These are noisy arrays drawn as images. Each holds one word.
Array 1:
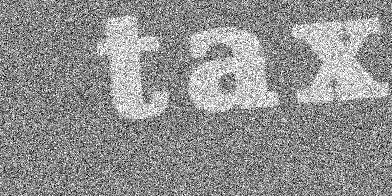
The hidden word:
tax
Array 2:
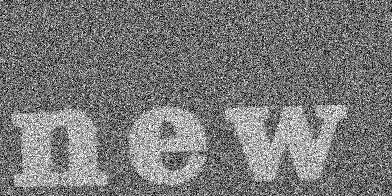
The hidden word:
new
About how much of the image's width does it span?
nearly all
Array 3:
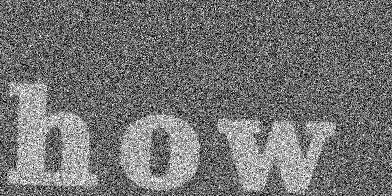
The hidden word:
how
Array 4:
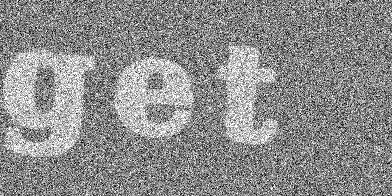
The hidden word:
get
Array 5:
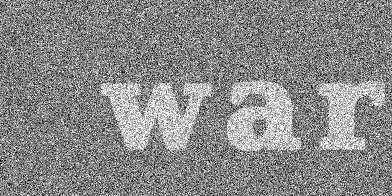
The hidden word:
war
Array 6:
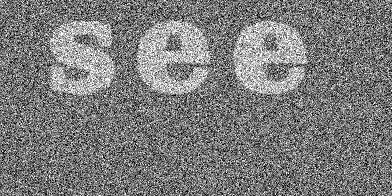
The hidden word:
see
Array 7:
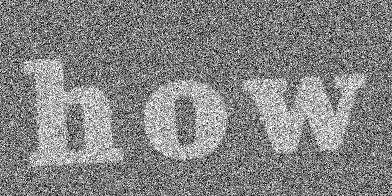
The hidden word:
how
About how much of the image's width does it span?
nearly all
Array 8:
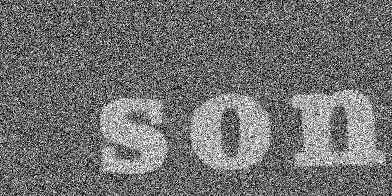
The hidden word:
son
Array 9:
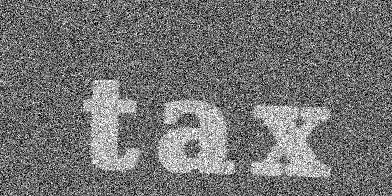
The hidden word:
tax
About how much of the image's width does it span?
two thirds
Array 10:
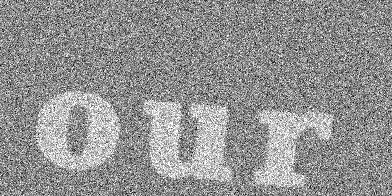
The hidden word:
our
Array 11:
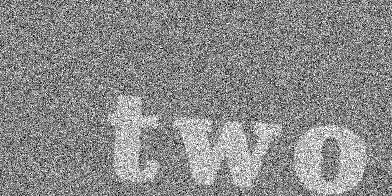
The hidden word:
two
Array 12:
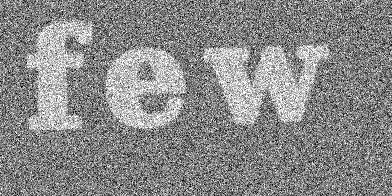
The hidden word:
few
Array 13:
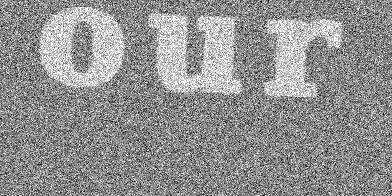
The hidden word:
our
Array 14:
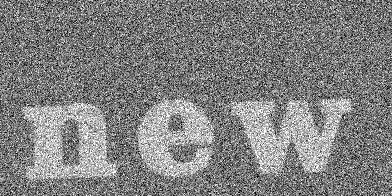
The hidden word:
new
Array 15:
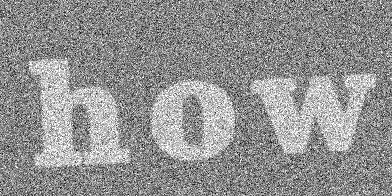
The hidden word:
how
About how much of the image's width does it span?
nearly all
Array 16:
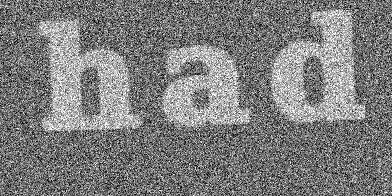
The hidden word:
had
